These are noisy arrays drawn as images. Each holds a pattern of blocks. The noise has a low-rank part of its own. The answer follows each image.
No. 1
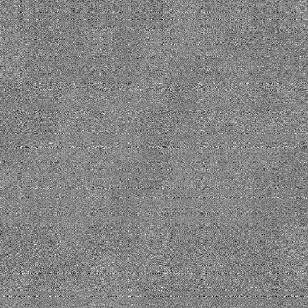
the same after a half turn
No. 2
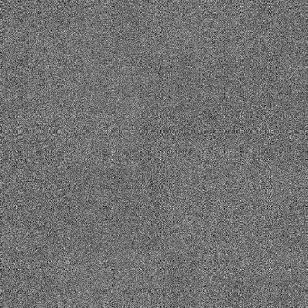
the same after a half turn
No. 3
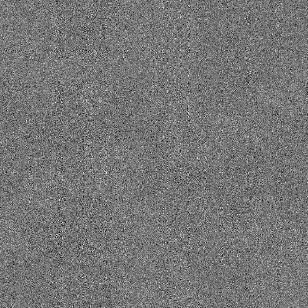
the same after a half turn
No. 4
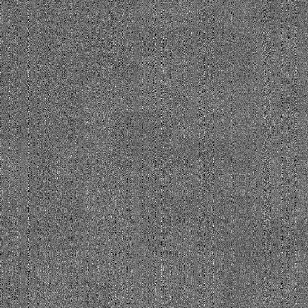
mirrored about the diagonal from the top left
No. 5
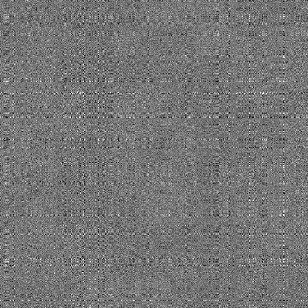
the same after a half turn
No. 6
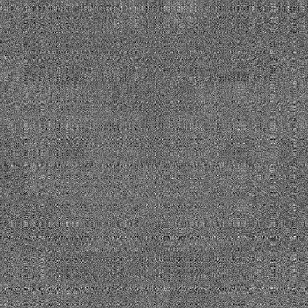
left and right mirror each other
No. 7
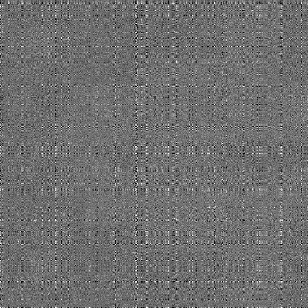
top and bottom mirror each other
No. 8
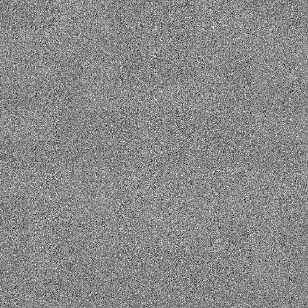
left and right mirror each other
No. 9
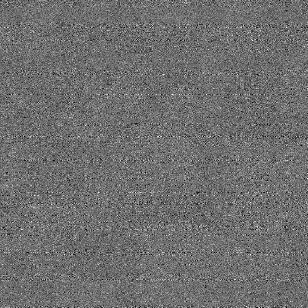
mirrored about the diagonal from the top left
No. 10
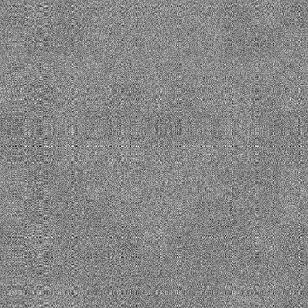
left and right mirror each other
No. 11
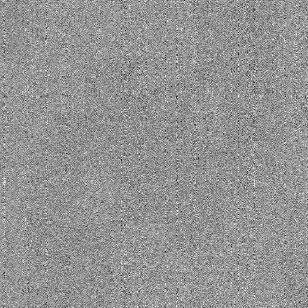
the same after a half turn
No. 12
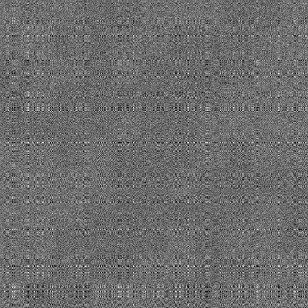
the same after a half turn
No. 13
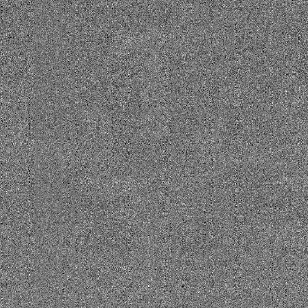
left and right mirror each other
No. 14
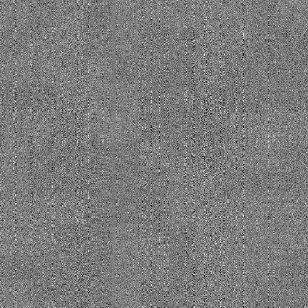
mirrored about the diagonal from the top left
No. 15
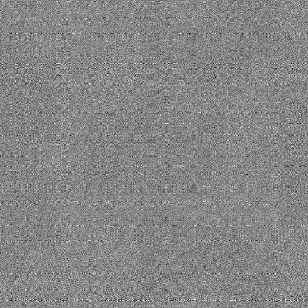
top and bottom mirror each other
